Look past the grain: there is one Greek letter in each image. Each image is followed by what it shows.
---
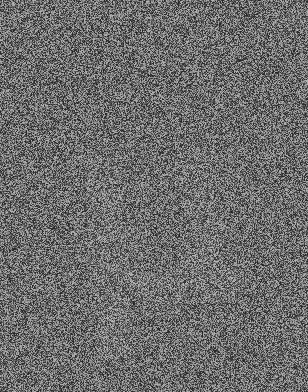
mu
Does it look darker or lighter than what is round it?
lighter
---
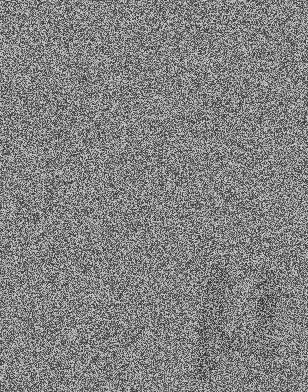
mu
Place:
bottom right
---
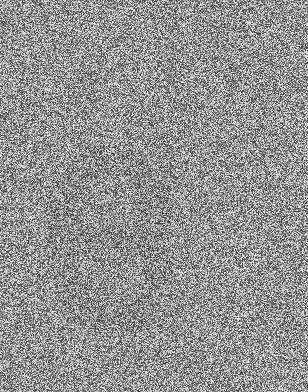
theta
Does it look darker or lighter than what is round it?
darker
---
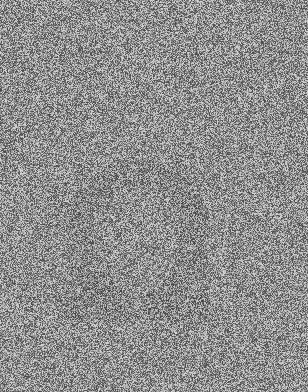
omega
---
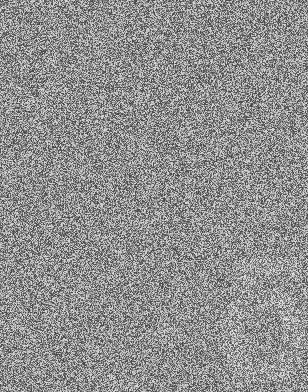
delta
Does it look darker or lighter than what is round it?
lighter
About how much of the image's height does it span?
a third
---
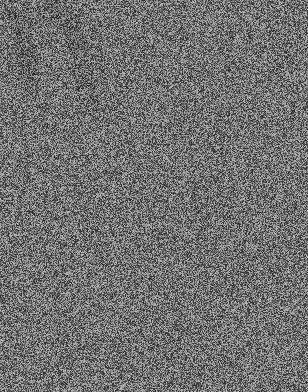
eta
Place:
top left
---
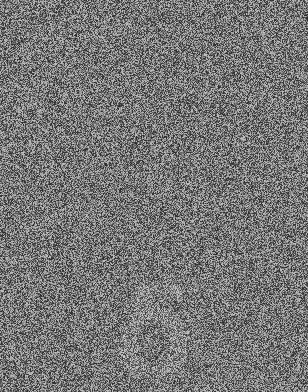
delta
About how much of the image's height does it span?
a quarter
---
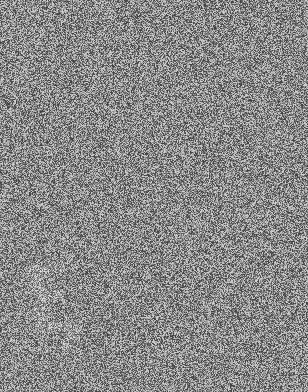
xi
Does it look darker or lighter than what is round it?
lighter
